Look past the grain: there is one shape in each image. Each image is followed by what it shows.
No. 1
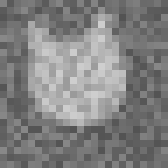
light cat's head
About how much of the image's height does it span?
two thirds
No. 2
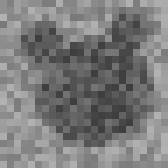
dark bear's head
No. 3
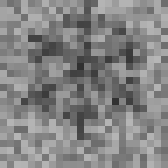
dark snowflake
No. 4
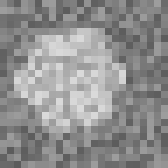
light flower
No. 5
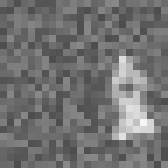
light chess bishop
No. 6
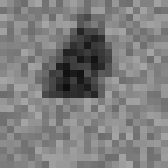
dark chess knight
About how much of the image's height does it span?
half
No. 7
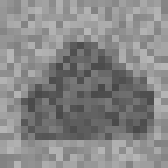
dark cloud
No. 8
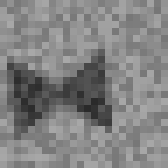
dark bow tie
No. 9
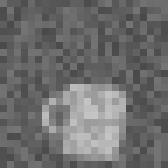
light cup
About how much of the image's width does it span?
half
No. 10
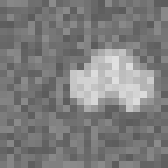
light car
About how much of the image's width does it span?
half
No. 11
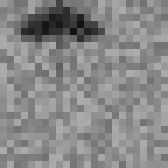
dark umbrella
